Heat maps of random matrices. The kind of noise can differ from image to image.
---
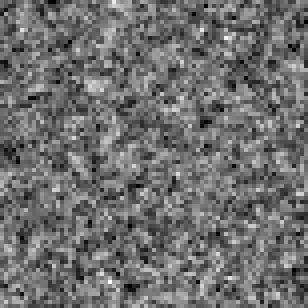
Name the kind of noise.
blotchy
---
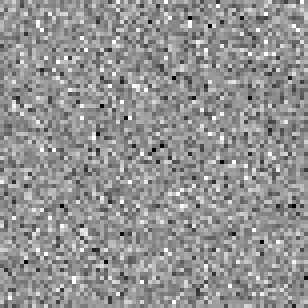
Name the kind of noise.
heavy tails
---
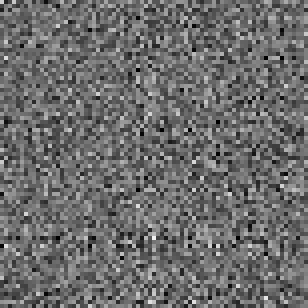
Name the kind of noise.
low rank plus noise
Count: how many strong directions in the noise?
three or four
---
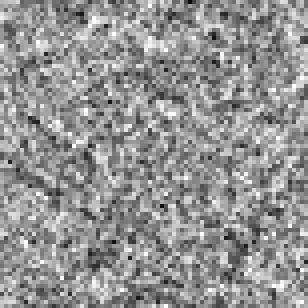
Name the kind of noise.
blotchy
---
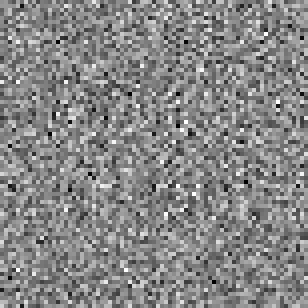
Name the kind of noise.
low rank plus noise
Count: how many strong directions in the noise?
one
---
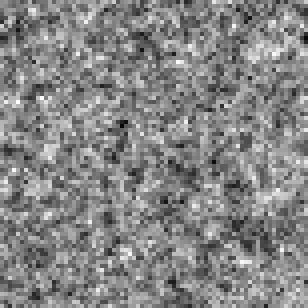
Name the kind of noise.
blotchy
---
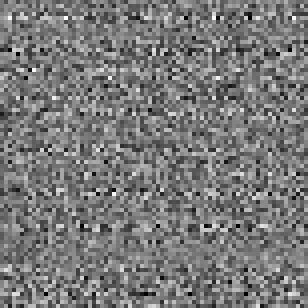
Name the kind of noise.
rows of uneven size
